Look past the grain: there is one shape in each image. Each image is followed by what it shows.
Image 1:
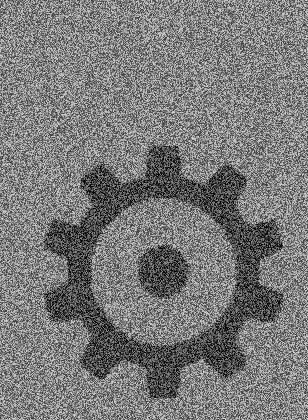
gear
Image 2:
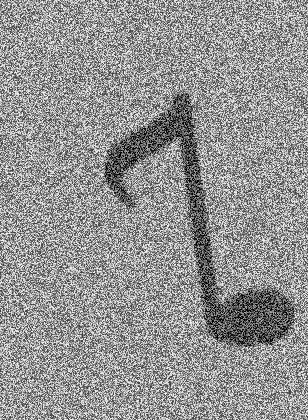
musical note
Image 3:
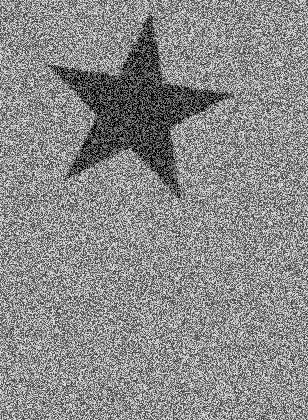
star
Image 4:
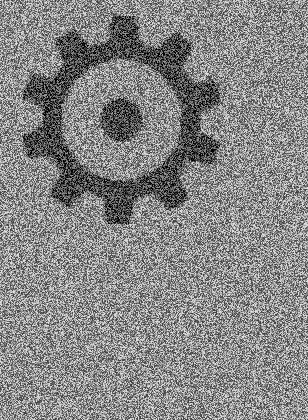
gear
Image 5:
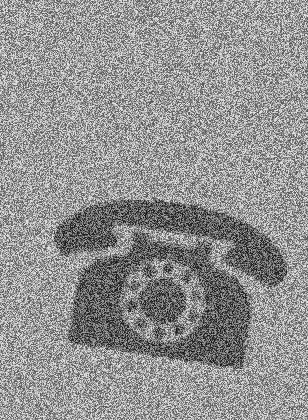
telephone
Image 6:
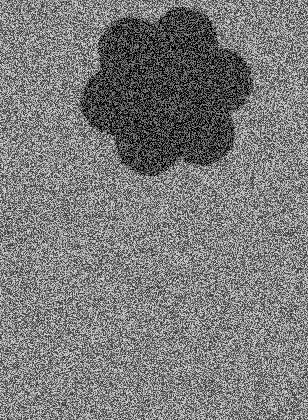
flower
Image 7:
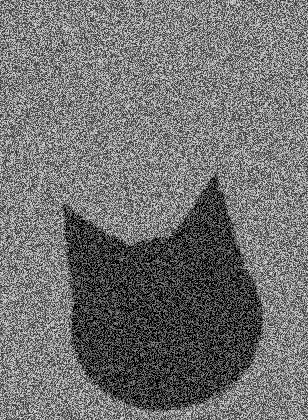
cat's head
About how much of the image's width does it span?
two thirds
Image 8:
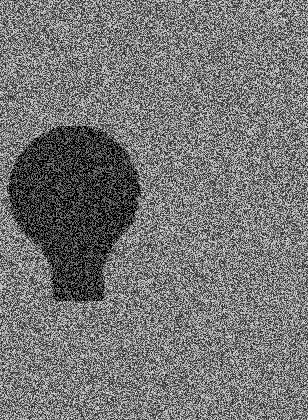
light bulb
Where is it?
middle left
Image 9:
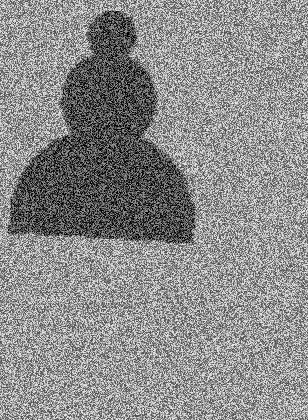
chess pawn
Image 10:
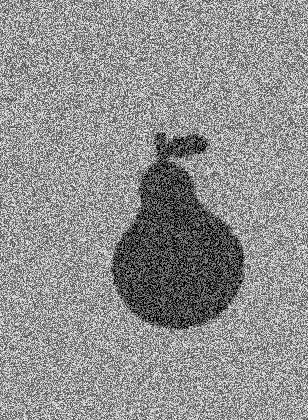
pear
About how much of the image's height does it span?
half
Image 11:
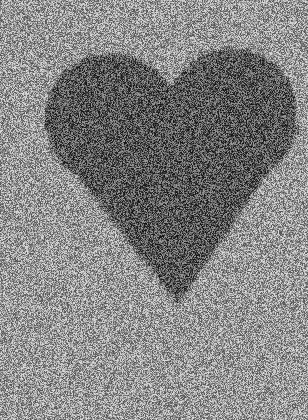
heart
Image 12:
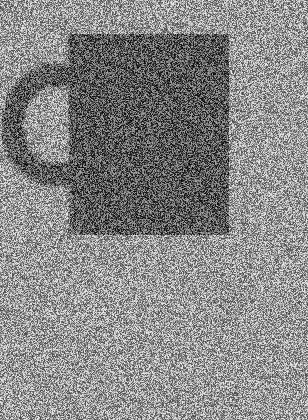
cup
